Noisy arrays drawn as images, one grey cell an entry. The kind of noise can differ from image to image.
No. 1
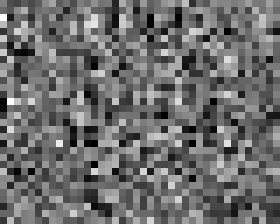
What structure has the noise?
low rank plus noise
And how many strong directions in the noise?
two
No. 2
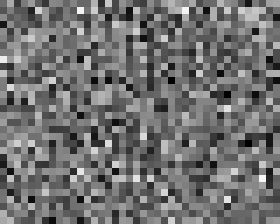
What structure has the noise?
low rank plus noise
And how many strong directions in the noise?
five to eight
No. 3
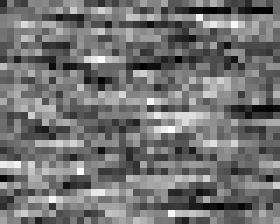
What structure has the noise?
streaked along the rows
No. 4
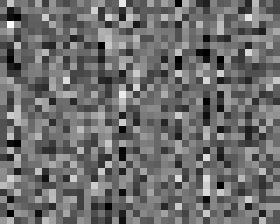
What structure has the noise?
columns of uneven size
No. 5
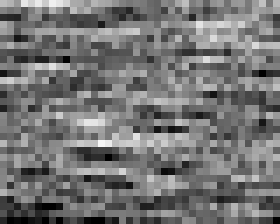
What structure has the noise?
streaked along the rows
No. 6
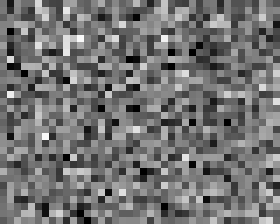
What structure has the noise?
low rank plus noise
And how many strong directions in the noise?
five to eight
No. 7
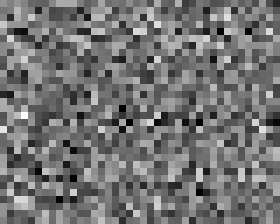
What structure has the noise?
low rank plus noise
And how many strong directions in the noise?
five to eight
